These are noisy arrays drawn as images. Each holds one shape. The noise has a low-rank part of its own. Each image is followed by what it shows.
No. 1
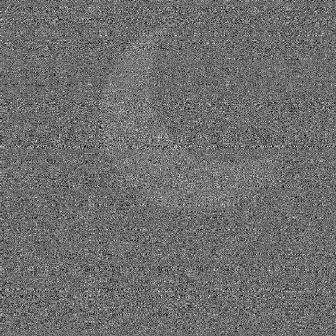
crescent
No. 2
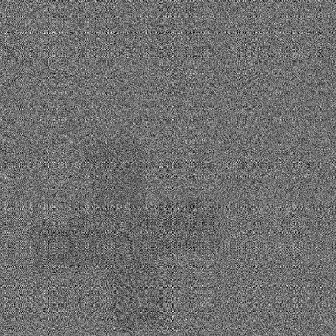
cross
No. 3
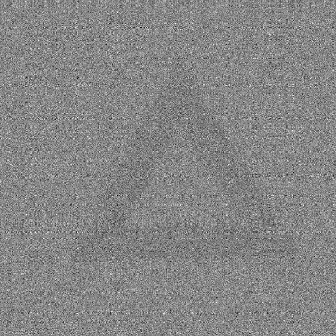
triangle frame
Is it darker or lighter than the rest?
darker
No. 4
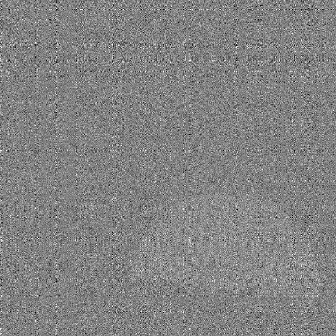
half disc
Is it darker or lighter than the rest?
lighter
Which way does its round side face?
up
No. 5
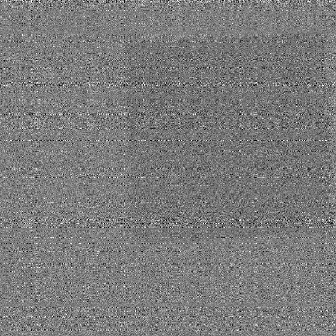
square
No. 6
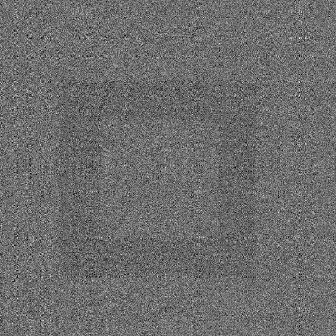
square frame
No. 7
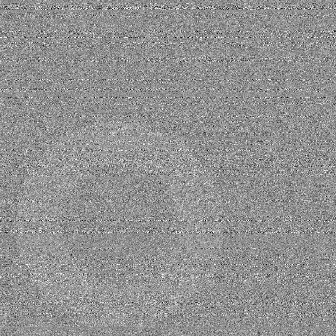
ring
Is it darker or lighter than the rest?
lighter
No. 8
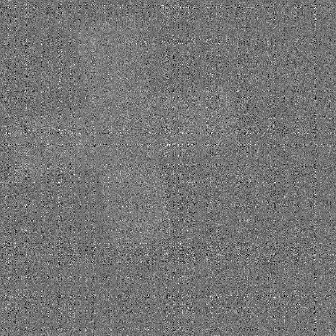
cross
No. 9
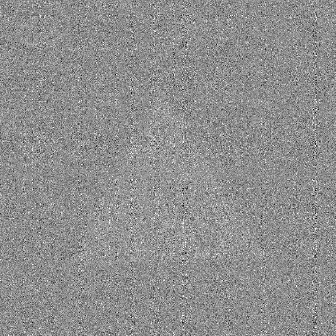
triangle
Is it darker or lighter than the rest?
lighter
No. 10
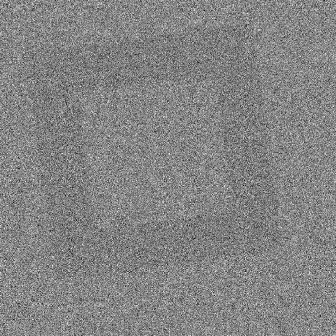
square frame
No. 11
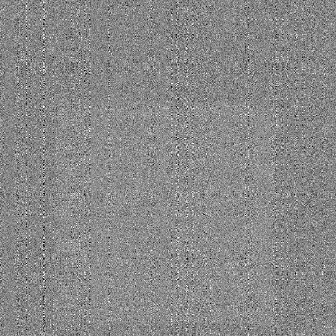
square
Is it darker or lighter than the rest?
lighter
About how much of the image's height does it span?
two thirds
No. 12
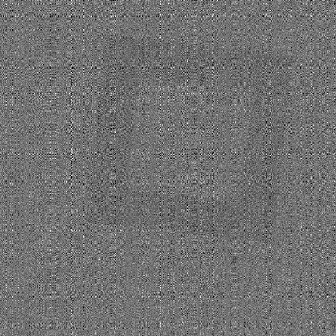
square frame
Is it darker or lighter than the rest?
darker
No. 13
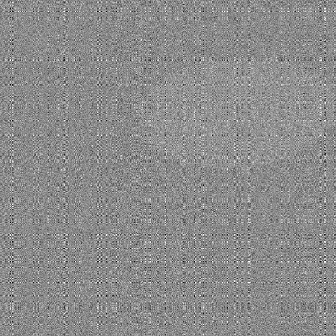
ellipse
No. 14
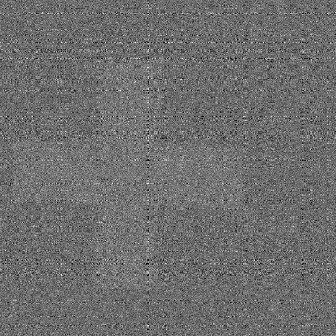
cross
